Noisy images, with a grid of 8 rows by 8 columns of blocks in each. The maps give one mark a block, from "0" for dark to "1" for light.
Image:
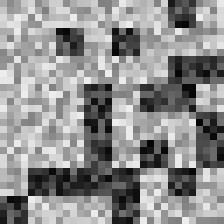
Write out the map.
1 1 1 1 1 1 0 1
1 1 0 1 0 1 1 1
1 1 1 1 1 1 0 0
1 1 1 0 1 0 0 1
1 1 1 0 1 1 1 0
1 1 1 0 1 0 1 0
1 0 0 0 0 1 0 1
0 1 1 1 0 1 1 1
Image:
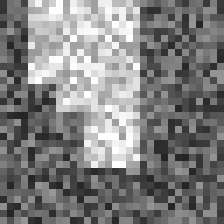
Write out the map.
0 1 1 1 1 0 0 0
0 1 1 1 1 0 0 0
0 1 1 1 1 0 0 0
0 0 1 1 1 0 0 0
0 0 0 1 1 0 0 0
0 0 0 1 1 0 0 0
0 0 0 0 0 0 0 0
0 0 0 0 0 0 0 0
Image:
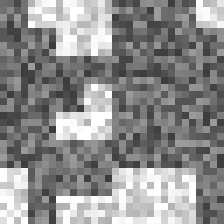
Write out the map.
0 1 1 1 0 0 0 1
0 0 1 1 0 0 0 0
0 0 0 0 0 0 0 0
0 0 0 1 0 0 0 0
0 0 1 1 0 0 0 0
0 0 0 0 0 0 0 0
1 0 0 0 1 1 1 0
1 0 1 1 1 1 1 0
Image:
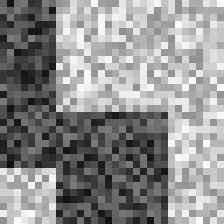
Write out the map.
0 0 1 1 1 1 1 1
0 0 1 1 1 1 1 1
0 0 1 1 1 1 1 1
0 0 1 1 1 1 1 1
0 0 0 0 0 0 1 1
0 0 0 0 0 0 1 1
1 1 0 0 0 0 1 1
1 1 0 0 0 0 1 1
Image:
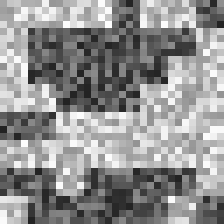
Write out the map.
1 1 1 1 0 1 1 0
1 0 0 0 0 0 0 1
1 0 0 0 0 0 1 1
1 1 0 0 0 1 1 1
0 0 1 1 1 1 1 1
1 1 1 1 1 1 1 1
0 0 1 0 0 0 0 1
1 0 0 0 0 0 1 0
